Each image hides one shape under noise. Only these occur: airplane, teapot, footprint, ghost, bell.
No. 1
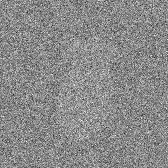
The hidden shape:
footprint
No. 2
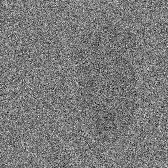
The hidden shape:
footprint
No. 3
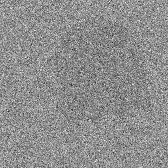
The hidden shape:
ghost
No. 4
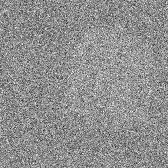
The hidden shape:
ghost
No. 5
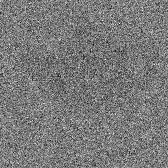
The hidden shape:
teapot
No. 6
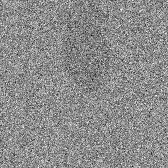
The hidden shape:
footprint
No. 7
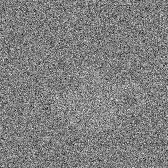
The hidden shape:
teapot
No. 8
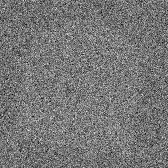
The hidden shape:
ghost
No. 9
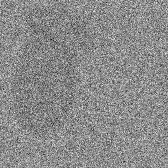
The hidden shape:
footprint
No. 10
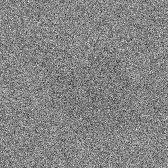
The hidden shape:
teapot
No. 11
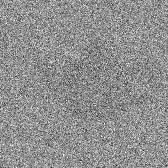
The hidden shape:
teapot
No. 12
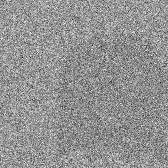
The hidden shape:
ghost
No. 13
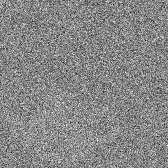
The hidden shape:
teapot
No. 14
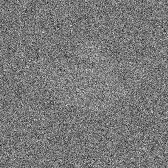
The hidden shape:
teapot
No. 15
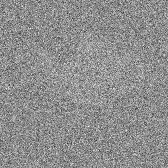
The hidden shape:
teapot
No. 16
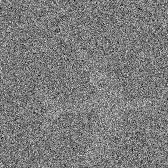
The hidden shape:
airplane
